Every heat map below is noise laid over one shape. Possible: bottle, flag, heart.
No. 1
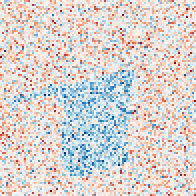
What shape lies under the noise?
flag
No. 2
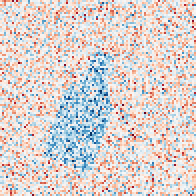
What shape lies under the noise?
bottle
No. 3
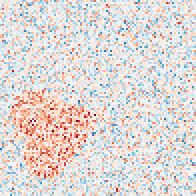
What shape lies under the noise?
heart
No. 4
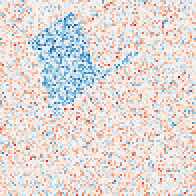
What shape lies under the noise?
flag
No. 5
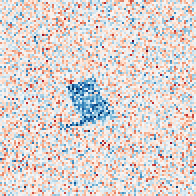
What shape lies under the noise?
flag
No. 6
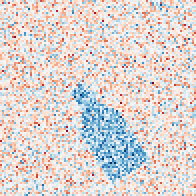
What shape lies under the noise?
bottle
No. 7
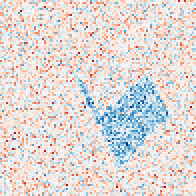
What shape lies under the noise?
flag
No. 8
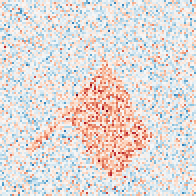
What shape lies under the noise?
flag
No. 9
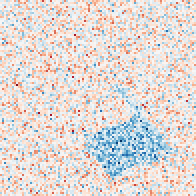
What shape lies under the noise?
flag
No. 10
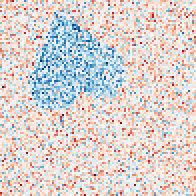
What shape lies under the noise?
heart
